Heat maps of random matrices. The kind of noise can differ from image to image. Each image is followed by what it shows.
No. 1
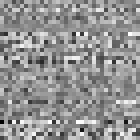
rows of uneven size
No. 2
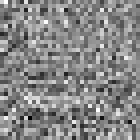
low rank plus noise
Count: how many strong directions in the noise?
three or four
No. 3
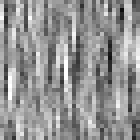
streaked along the columns
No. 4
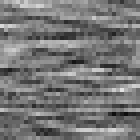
streaked along the rows
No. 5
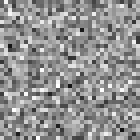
independent entries
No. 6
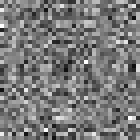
low rank plus noise
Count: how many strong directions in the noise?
two
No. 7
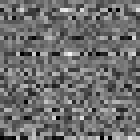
rows of uneven size
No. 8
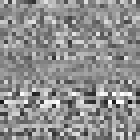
rows of uneven size
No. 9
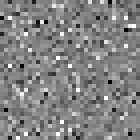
heavy tails
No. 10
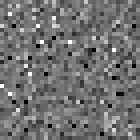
heavy tails
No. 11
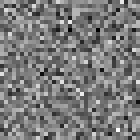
independent entries
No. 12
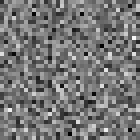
independent entries
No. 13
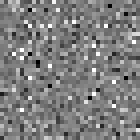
heavy tails
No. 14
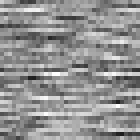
streaked along the rows
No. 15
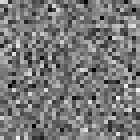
independent entries
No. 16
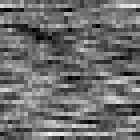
streaked along the rows
